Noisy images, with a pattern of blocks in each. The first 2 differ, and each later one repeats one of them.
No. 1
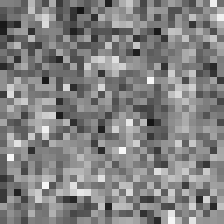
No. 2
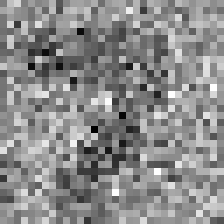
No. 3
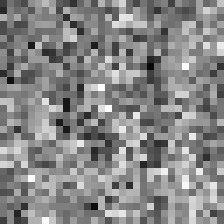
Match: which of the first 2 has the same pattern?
1
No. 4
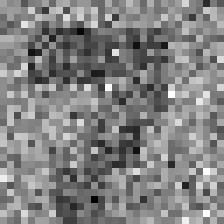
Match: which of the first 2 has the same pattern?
2
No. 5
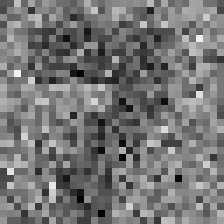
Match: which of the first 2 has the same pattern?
2
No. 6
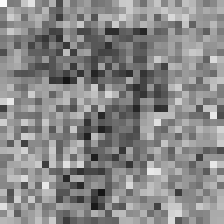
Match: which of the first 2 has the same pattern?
2
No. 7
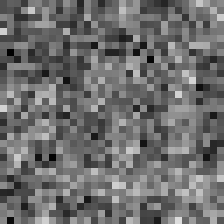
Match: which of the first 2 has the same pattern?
1
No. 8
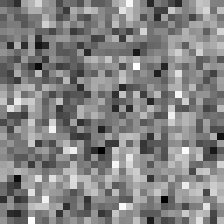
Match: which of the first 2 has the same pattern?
1
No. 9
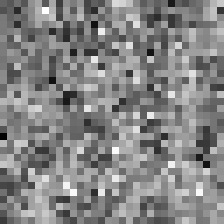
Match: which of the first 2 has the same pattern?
1
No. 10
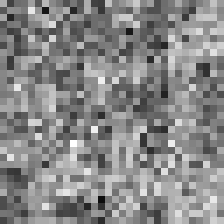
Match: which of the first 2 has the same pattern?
1
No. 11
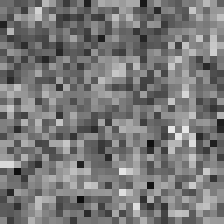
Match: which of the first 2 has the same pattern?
1
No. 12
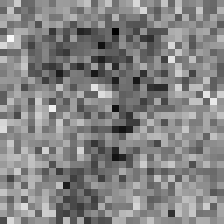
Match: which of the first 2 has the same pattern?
2
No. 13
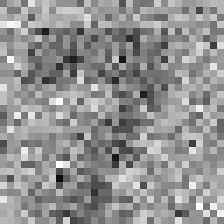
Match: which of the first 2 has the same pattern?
2
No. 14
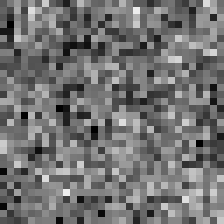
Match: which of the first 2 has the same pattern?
1
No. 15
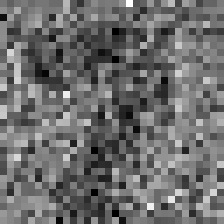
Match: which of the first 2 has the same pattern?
2
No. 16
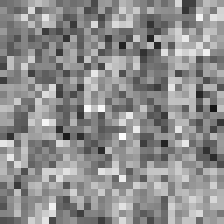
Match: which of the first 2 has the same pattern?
1
